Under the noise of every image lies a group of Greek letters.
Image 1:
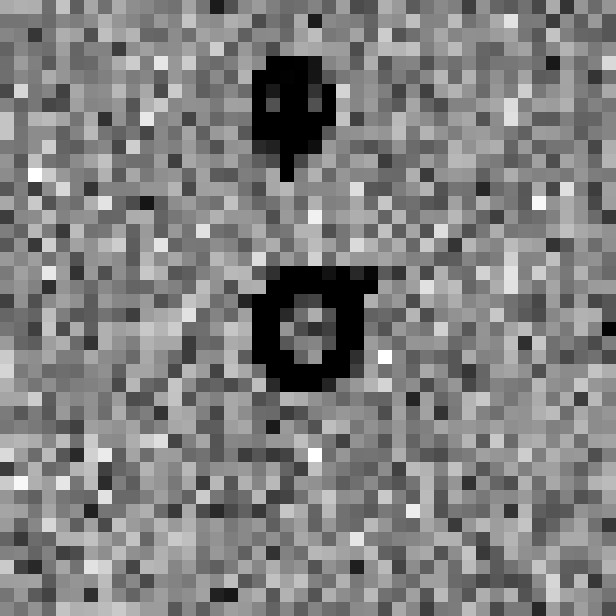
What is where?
top middle: phi; centre: sigma
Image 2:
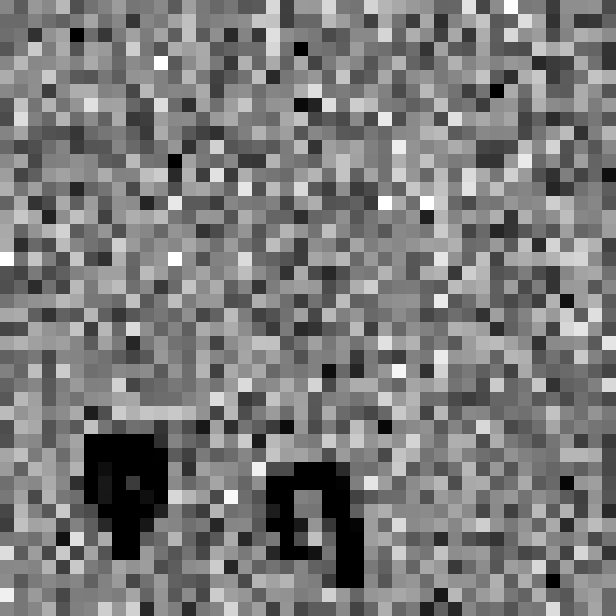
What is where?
bottom left: phi; bottom middle: eta
